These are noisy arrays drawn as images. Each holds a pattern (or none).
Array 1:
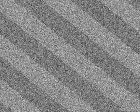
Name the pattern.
diagonal stripes
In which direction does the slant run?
top left to bottom right
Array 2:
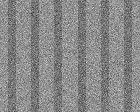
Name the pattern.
vertical stripes
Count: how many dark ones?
6
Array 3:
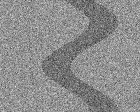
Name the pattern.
a wavy band
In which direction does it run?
top to bottom
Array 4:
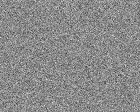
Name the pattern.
only noise
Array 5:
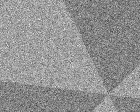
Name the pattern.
spokes from one point
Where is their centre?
bottom right
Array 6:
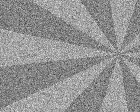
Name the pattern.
spokes from one point
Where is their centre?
middle right
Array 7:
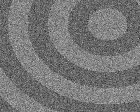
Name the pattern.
rings round one point
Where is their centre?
top right
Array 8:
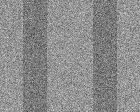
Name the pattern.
vertical stripes
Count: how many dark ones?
2
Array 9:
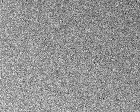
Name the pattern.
a smooth slope
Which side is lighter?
bottom left
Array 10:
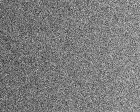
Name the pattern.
a smooth slope
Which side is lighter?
right
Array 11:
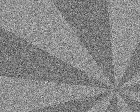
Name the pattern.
spokes from one point
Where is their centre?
bottom right
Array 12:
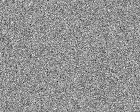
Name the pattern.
only noise
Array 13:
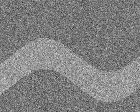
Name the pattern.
a wavy band
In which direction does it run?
left to right
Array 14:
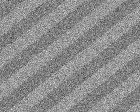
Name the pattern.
diagonal stripes
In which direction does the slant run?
bottom left to top right
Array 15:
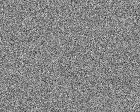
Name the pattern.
only noise
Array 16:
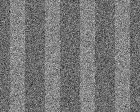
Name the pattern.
vertical stripes
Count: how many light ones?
4
